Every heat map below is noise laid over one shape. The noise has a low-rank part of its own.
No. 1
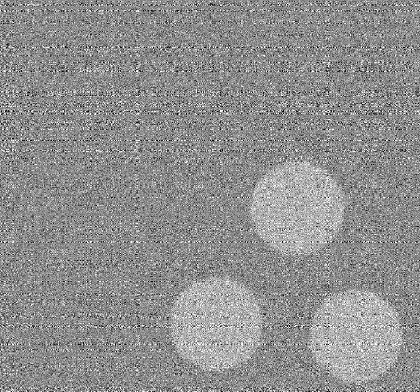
three dots
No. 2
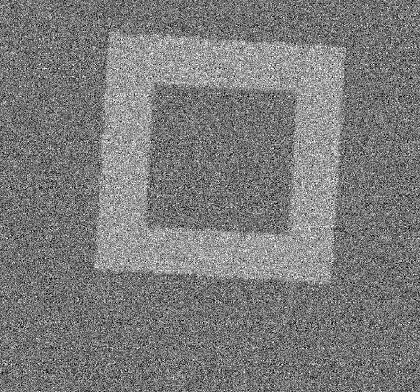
square frame
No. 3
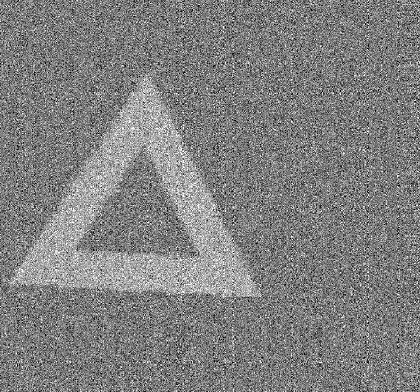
triangle frame
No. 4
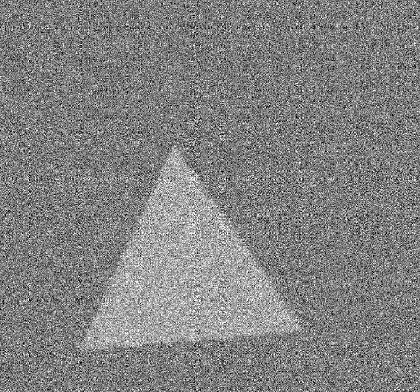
triangle
